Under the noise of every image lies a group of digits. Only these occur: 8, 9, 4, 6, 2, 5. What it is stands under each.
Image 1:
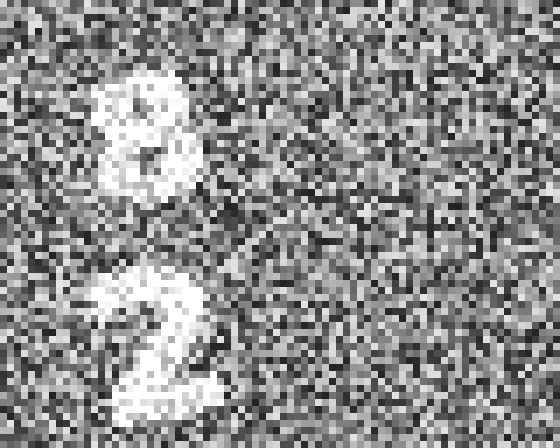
top left: 8; bottom left: 2
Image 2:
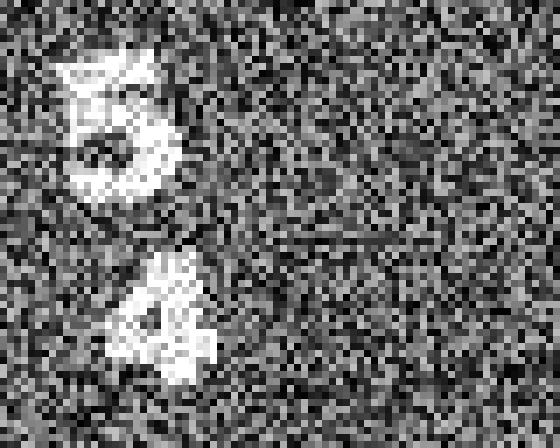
top left: 5; bottom left: 4
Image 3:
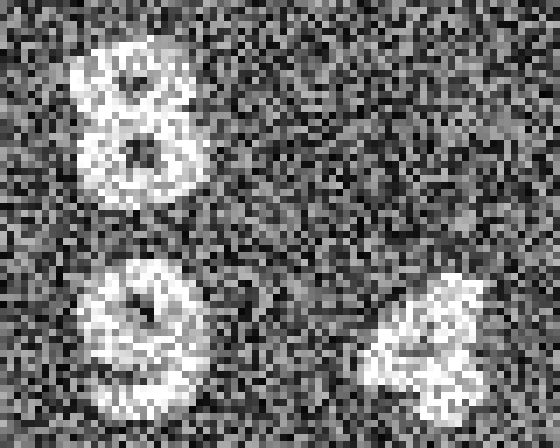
top left: 8; bottom left: 9; bottom right: 4
